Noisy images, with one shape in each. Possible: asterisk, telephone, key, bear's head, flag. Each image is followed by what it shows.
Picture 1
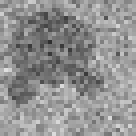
bear's head
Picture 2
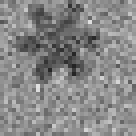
asterisk
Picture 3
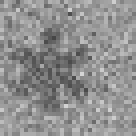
asterisk
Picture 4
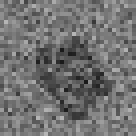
telephone
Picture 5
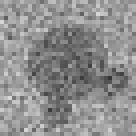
bear's head
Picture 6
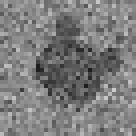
bear's head
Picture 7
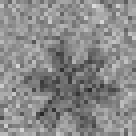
asterisk
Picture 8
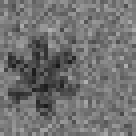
asterisk
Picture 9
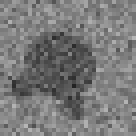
bear's head
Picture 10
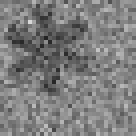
asterisk
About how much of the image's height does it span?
two thirds
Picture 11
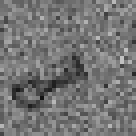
key
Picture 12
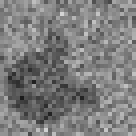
bear's head
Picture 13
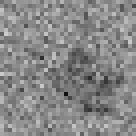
telephone
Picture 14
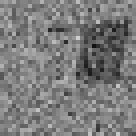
flag
